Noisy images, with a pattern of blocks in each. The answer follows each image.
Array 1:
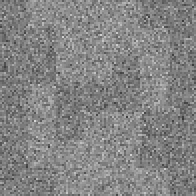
the same after a half turn
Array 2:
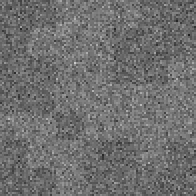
mirrored about the diagonal from the bottom left
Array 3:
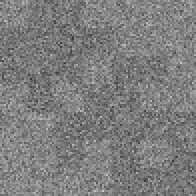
mirrored about the diagonal from the top left
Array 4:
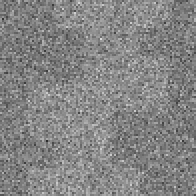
the same after a half turn
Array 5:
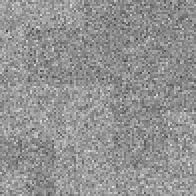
mirrored about the diagonal from the bottom left
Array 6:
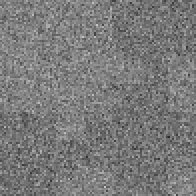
mirrored about the diagonal from the top left
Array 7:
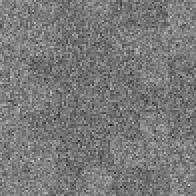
top and bottom mirror each other
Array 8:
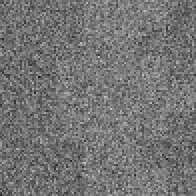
top and bottom mirror each other
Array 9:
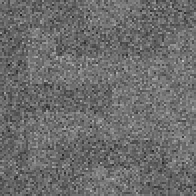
top and bottom mirror each other
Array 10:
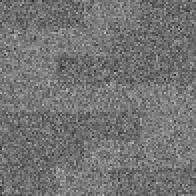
the same after a half turn
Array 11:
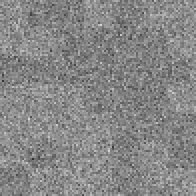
mirrored about the diagonal from the bottom left
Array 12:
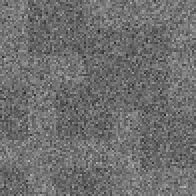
mirrored about the diagonal from the bottom left
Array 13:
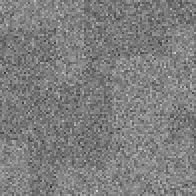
no symmetry
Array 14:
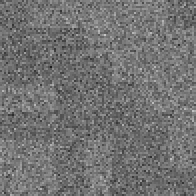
mirrored about the diagonal from the bottom left
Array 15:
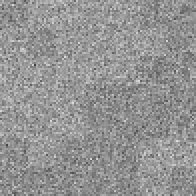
mirrored about the diagonal from the top left
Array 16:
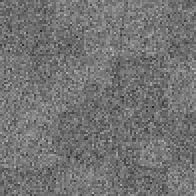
mirrored about the diagonal from the top left
